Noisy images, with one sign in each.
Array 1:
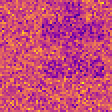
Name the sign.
plus-minus sign
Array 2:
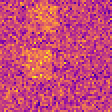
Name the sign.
colon
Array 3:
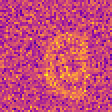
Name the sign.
at sign
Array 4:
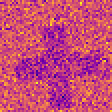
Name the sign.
plus sign
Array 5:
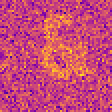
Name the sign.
ampersand
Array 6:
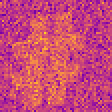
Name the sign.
hash sign
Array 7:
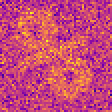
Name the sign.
percent sign
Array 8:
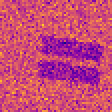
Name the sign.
equals sign
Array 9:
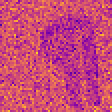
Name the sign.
pilcrow
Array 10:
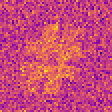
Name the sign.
hash sign
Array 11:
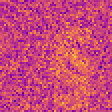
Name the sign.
section sign
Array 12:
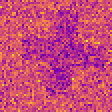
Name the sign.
plus sign
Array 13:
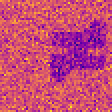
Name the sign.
not-equal sign
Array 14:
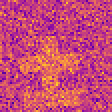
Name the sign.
plus-minus sign
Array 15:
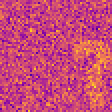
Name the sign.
question mark
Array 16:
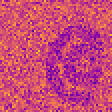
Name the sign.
at sign
